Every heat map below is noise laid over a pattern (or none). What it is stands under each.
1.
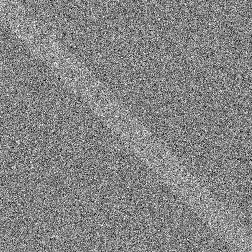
a diagonal band
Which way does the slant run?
top left to bottom right
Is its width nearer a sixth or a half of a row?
a sixth
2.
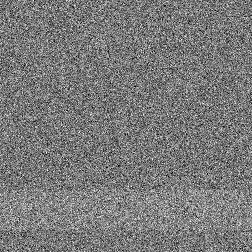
one band of rows
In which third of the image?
bottom
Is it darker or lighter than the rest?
lighter
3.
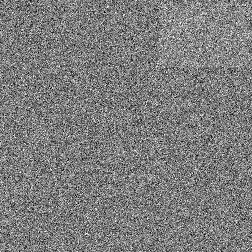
one block
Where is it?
top right
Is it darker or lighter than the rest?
lighter
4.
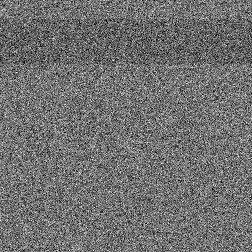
one band of rows
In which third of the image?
top
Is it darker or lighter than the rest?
darker
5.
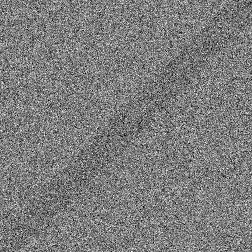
a diagonal band
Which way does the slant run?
bottom left to top right
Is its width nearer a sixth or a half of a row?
a sixth
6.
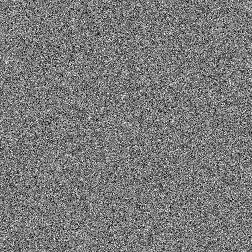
only noise
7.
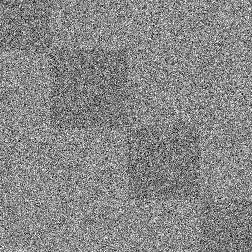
blocks along the diagonal
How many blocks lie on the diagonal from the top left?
4
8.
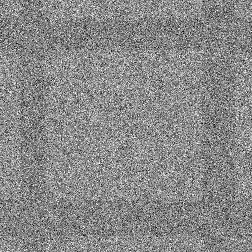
bands of rows crossing bands of columns
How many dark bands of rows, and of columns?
2 and 2
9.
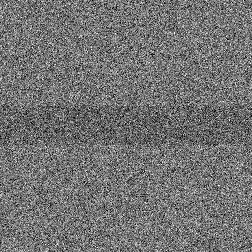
one band of rows
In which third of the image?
middle
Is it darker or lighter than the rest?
darker
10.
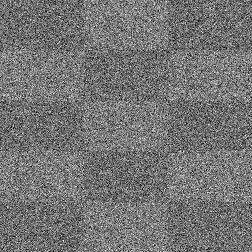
a checkerboard
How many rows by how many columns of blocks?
5 by 3
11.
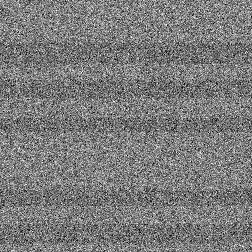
bands of rows
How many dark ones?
5
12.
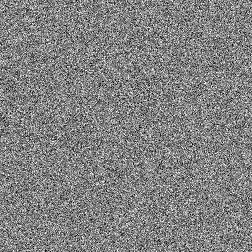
only noise
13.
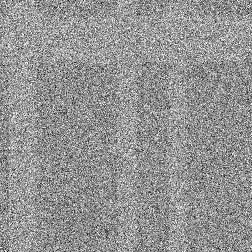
bands of rows crossing bands of columns
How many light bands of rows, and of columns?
1 and 3
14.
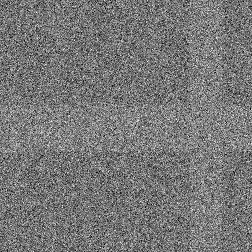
bands of rows crossing bands of columns
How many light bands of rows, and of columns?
1 and 1
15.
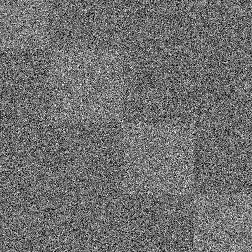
blocks along the diagonal
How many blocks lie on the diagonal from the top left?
4
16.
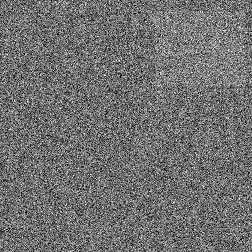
one block
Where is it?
top right
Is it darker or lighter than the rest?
lighter
